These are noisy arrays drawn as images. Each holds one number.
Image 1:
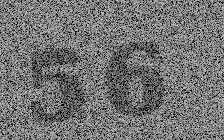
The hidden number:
56
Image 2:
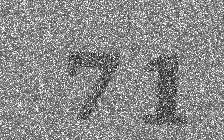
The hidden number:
71
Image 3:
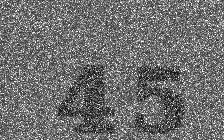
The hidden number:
45
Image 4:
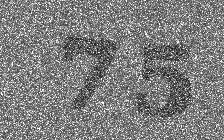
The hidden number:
75
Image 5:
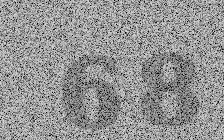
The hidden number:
68
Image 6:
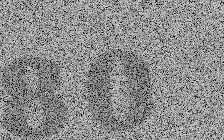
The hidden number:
80
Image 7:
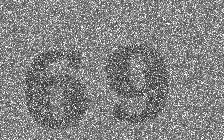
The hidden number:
69
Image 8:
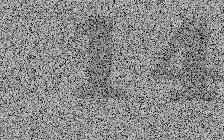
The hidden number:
14
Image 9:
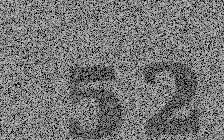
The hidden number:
52
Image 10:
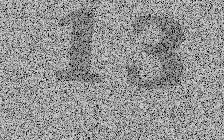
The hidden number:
13
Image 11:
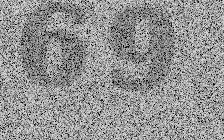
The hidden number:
69
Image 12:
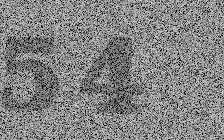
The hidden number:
54
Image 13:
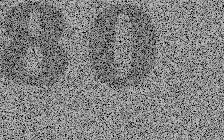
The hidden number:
80
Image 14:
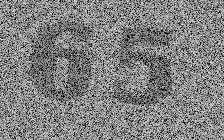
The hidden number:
65
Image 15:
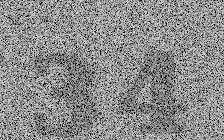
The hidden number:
34
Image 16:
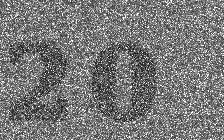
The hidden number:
20
